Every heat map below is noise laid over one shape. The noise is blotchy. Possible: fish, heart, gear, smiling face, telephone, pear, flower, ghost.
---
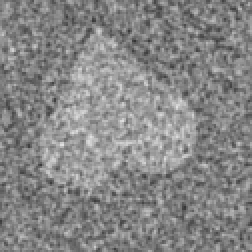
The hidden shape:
heart
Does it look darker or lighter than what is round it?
lighter
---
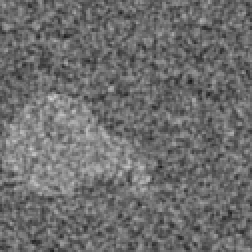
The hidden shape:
pear
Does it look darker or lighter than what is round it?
lighter
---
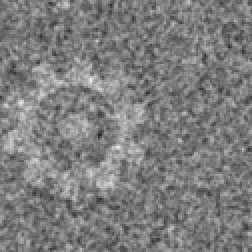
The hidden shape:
gear
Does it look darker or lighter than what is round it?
lighter
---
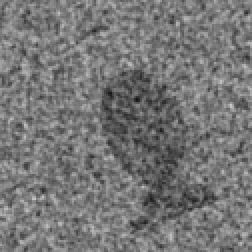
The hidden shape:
fish
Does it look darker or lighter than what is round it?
darker
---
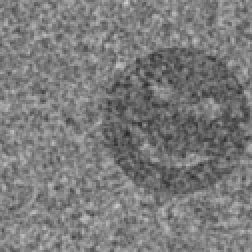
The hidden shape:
smiling face
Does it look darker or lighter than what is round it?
darker
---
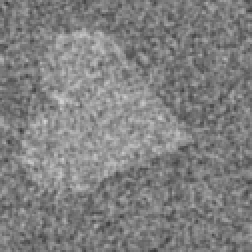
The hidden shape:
heart
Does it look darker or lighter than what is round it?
lighter
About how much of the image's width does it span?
two thirds
